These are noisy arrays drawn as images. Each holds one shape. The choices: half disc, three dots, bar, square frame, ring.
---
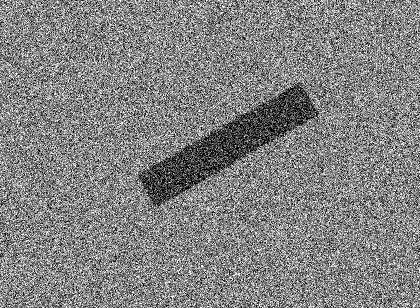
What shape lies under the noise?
bar
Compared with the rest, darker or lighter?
darker
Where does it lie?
centre
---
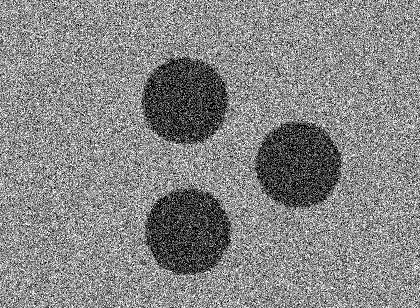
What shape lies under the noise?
three dots
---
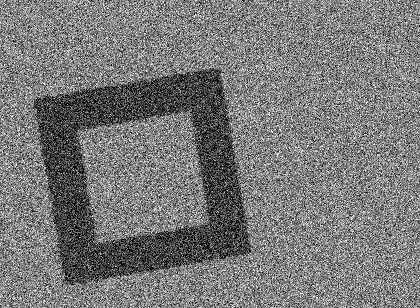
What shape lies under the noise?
square frame
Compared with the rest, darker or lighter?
darker
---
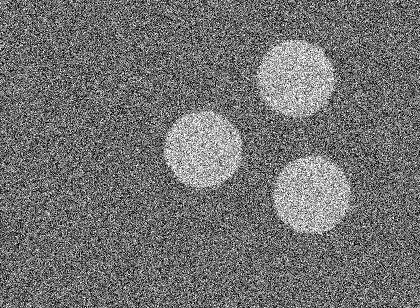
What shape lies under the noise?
three dots
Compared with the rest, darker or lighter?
lighter
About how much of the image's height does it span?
two thirds
